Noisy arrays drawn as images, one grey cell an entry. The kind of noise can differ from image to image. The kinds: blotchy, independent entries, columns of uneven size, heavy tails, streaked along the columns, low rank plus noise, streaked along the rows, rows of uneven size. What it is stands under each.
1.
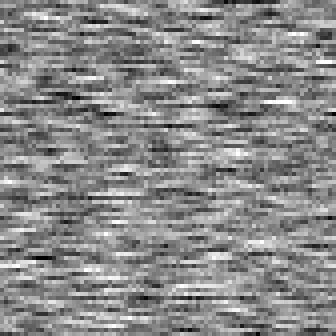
streaked along the rows
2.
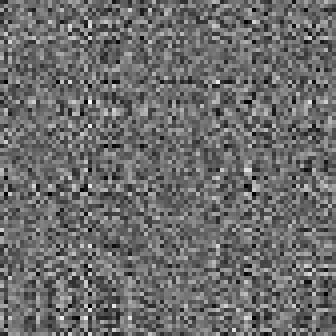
low rank plus noise
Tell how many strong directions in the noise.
two
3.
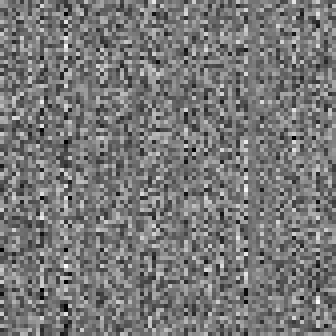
columns of uneven size
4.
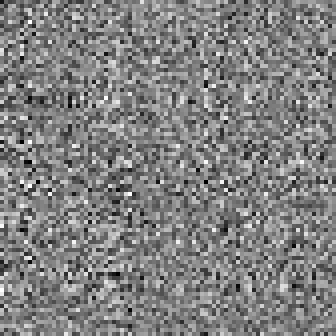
low rank plus noise
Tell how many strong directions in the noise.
five to eight
